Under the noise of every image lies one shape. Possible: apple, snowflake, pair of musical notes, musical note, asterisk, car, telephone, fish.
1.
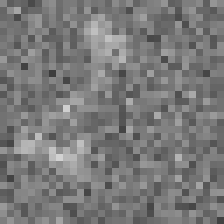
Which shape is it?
musical note
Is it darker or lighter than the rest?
lighter
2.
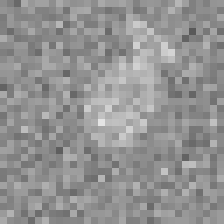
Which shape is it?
fish
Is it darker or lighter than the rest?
lighter
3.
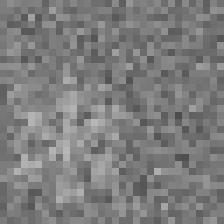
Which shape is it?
snowflake
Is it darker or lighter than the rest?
lighter
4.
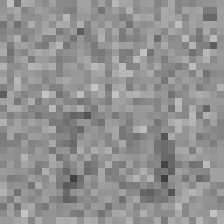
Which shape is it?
pair of musical notes
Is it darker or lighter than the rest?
darker
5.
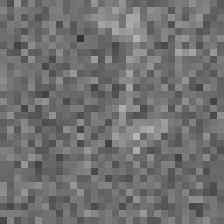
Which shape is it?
musical note
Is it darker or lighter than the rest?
lighter
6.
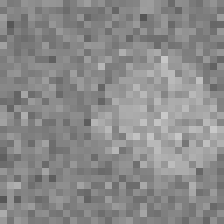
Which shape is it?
apple
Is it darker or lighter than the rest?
lighter
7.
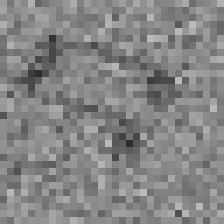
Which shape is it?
pair of musical notes
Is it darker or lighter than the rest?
darker
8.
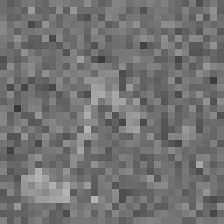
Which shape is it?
musical note
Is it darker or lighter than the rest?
lighter
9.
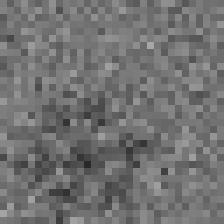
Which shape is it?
snowflake
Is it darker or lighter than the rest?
darker
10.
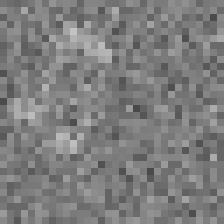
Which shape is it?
pair of musical notes
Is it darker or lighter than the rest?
lighter
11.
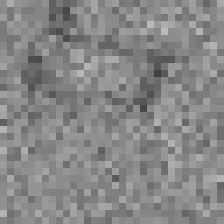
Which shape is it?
pair of musical notes
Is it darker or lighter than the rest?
darker
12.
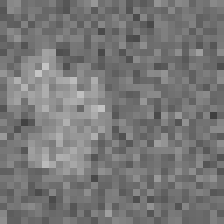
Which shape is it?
car
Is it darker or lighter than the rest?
lighter
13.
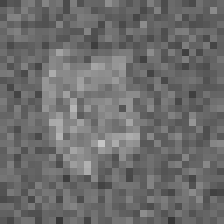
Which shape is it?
telephone
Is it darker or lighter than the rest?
lighter
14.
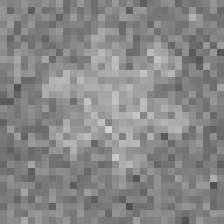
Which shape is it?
asterisk
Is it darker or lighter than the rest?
lighter
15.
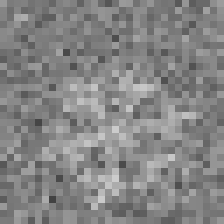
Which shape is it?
snowflake
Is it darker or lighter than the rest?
lighter
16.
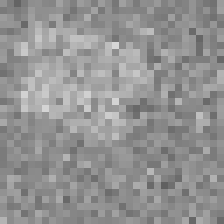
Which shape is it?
telephone
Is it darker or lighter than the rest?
lighter
